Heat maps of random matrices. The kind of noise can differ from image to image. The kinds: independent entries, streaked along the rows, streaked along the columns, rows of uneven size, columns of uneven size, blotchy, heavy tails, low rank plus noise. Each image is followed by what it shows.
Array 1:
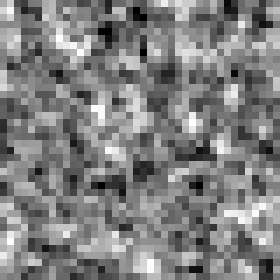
blotchy
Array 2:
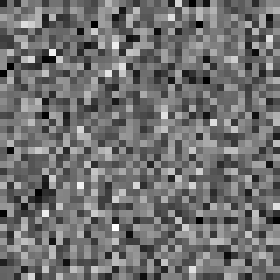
low rank plus noise
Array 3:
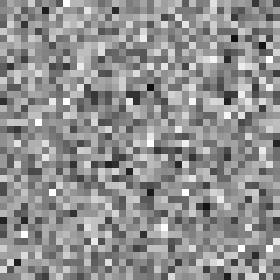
independent entries
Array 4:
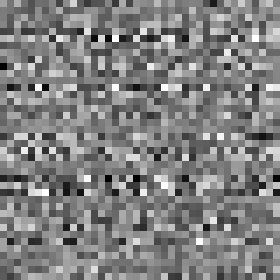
rows of uneven size
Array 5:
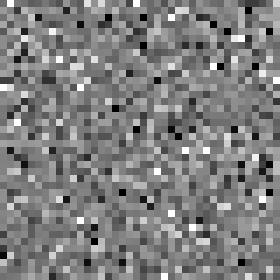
heavy tails
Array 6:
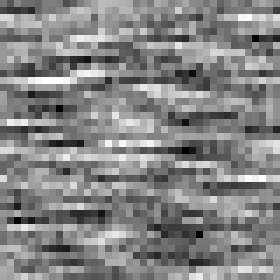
streaked along the rows
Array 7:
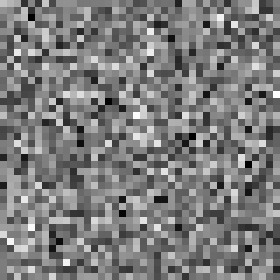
independent entries
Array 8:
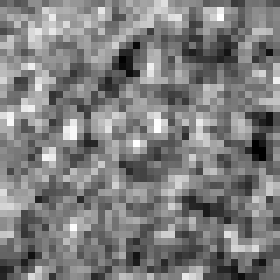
blotchy
